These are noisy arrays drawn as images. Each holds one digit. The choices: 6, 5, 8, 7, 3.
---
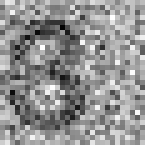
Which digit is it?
8
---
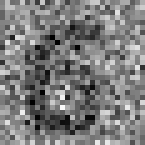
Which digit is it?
6
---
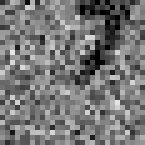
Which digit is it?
7
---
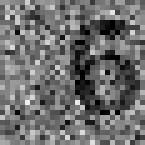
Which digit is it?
6
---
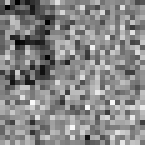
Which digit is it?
3
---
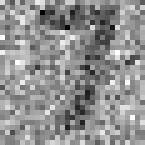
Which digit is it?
7
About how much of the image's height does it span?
nearly all
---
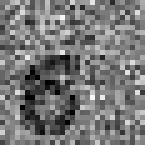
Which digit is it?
6
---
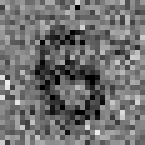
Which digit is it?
6
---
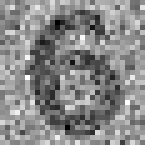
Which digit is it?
6
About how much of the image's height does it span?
nearly all
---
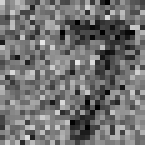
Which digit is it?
7
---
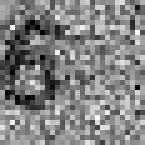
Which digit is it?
6
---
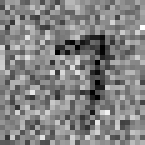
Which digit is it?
7
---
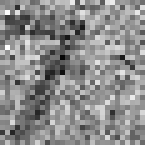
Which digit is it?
7
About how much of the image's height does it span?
nearly all
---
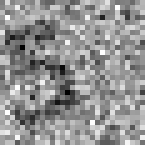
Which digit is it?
5
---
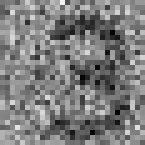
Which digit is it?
3
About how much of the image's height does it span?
nearly all
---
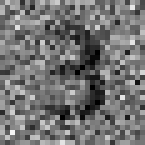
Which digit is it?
3
